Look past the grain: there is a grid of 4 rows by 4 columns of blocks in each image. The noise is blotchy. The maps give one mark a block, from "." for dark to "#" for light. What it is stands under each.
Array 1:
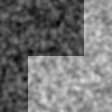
. . . #
. . . #
. # # #
. # # #
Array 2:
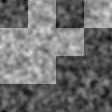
. # . #
# # # .
# # . .
. . . .
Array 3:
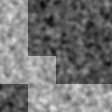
# . . .
# . . .
# # . .
. # # #
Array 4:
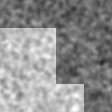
. . . .
# # . .
# # . .
# # # .
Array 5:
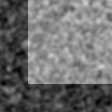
. # # #
. # # #
. # # #
. . . .
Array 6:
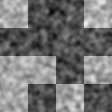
# . . #
. . . .
# # . #
# . # .
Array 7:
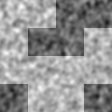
# # . .
# . . #
# # # #
. # # .
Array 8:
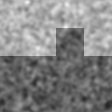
# # # #
# # . #
. . . .
. . . .
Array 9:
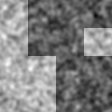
# . . .
# . . #
# # . .
# # . .
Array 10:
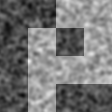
. . # #
. # . #
. # # #
. # . .
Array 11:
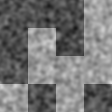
. . . #
. # . #
. # # #
# . # .
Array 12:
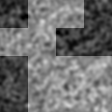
. # # .
# # . .
. # # #
. # # #
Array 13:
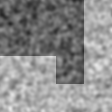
. . . #
. . . #
# # . #
# # # #
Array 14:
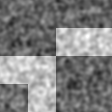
. . . .
. . # #
# # . .
. # . .
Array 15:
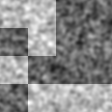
# # . .
. # . .
# . . .
. # # #
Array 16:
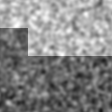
# # # #
. # # #
. . . .
. . . .
